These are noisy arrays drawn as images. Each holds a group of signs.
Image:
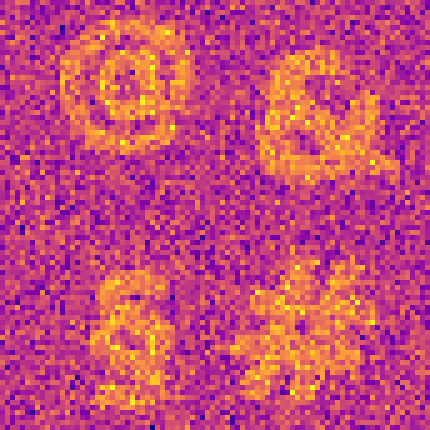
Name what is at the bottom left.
section sign
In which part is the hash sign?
bottom right
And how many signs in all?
4
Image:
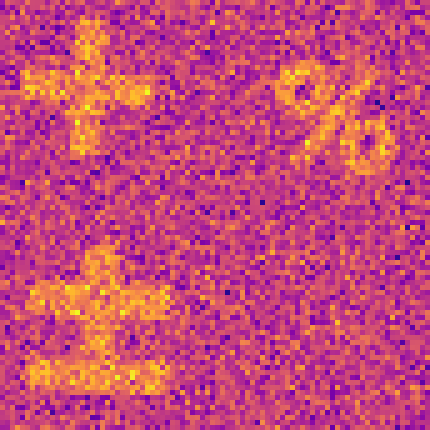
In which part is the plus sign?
top left
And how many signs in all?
3
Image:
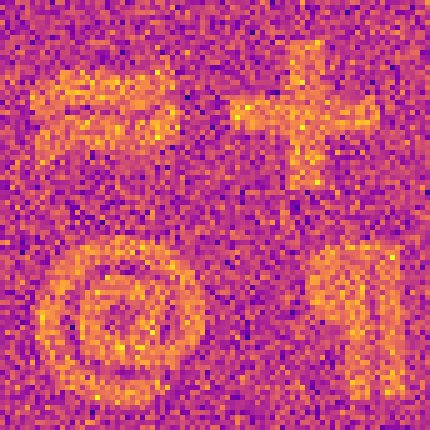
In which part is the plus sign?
top right
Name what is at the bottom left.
at sign
